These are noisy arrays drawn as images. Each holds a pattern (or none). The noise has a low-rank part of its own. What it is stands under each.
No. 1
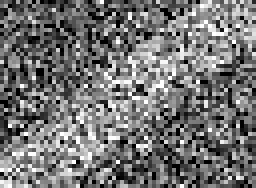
a diagonal band
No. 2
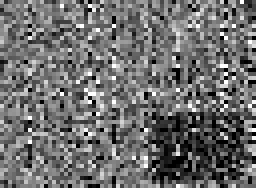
one block
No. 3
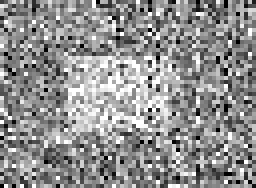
one block
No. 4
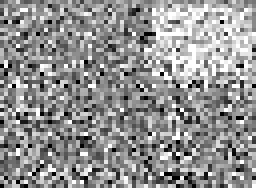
one block
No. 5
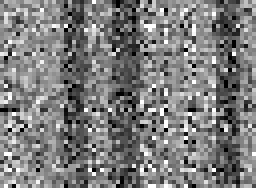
bands of columns
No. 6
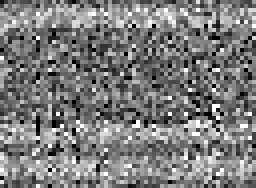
bands of rows
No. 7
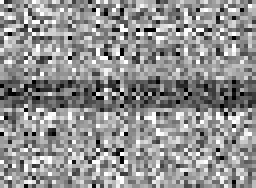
one band of rows
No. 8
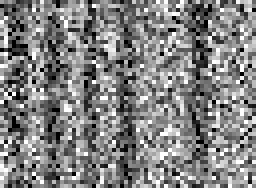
bands of columns
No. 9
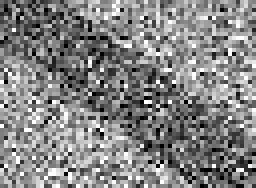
a diagonal band
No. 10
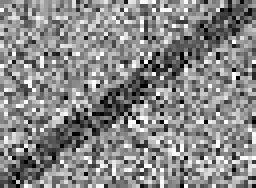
a diagonal band
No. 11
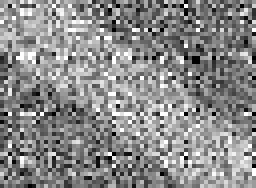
a diagonal band
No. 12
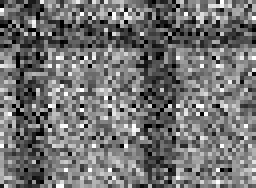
bands of rows crossing bands of columns
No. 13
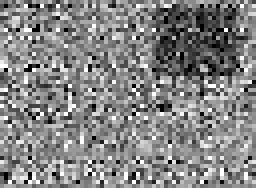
one block
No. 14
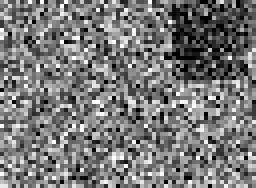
one block
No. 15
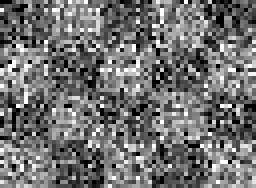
a checkerboard
